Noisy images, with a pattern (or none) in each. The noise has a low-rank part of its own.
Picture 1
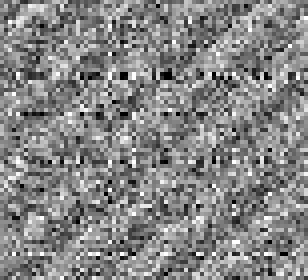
diagonal stripes
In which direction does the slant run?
bottom left to top right
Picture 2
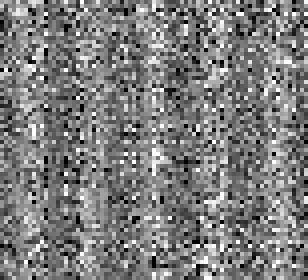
vertical stripes
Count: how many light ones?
5
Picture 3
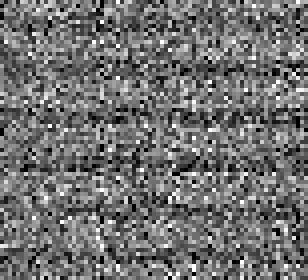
horizontal stripes
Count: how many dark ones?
6
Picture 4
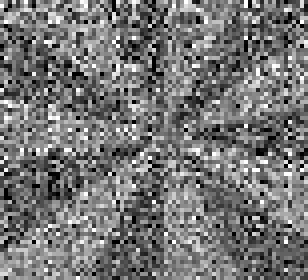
spokes from one point
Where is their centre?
centre
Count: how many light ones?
7
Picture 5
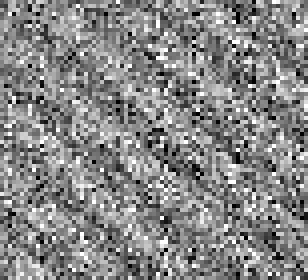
diagonal stripes
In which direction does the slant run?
top left to bottom right
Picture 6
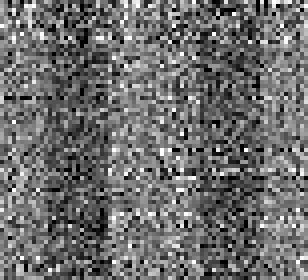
vertical stripes
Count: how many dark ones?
2
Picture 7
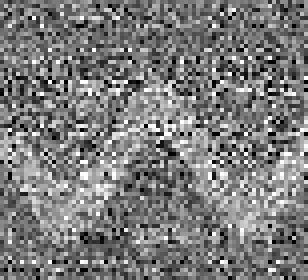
a wavy band
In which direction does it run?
left to right
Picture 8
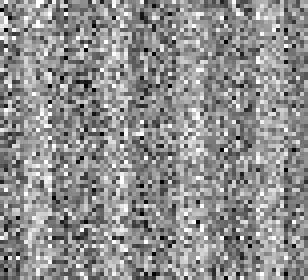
vertical stripes
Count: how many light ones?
4
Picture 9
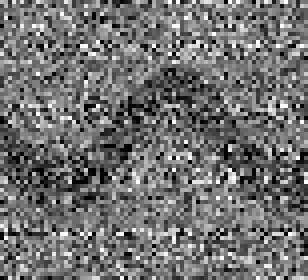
a wavy band
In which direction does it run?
left to right
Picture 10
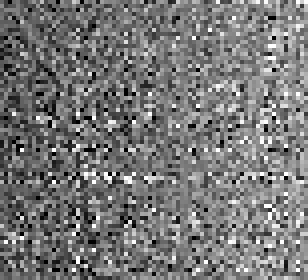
a smooth slope
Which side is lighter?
right
